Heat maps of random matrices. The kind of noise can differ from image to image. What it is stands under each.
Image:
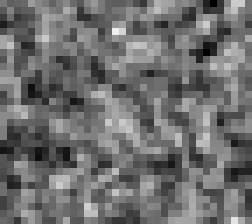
blotchy
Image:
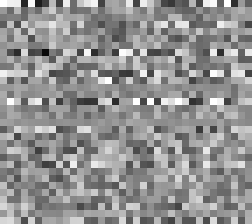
rows of uneven size
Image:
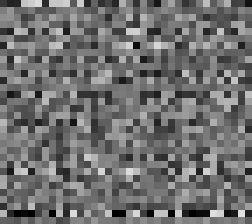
rows of uneven size
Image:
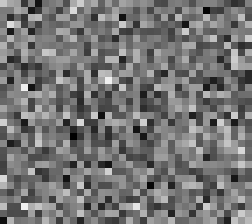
low rank plus noise
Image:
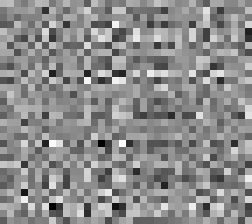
low rank plus noise
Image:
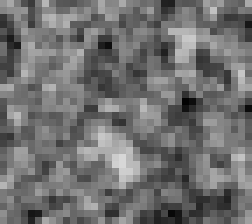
blotchy
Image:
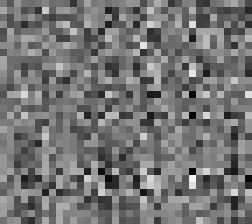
low rank plus noise
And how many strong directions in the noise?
two
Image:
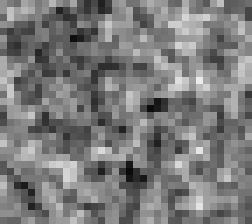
blotchy
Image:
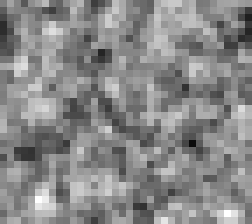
blotchy
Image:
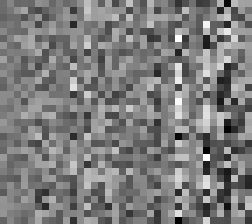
columns of uneven size
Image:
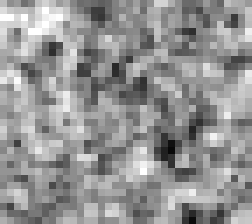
blotchy
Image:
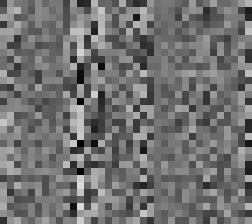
columns of uneven size
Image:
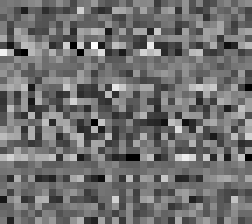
rows of uneven size
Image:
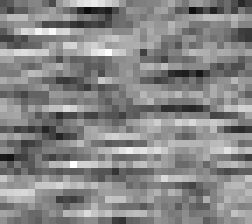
streaked along the rows
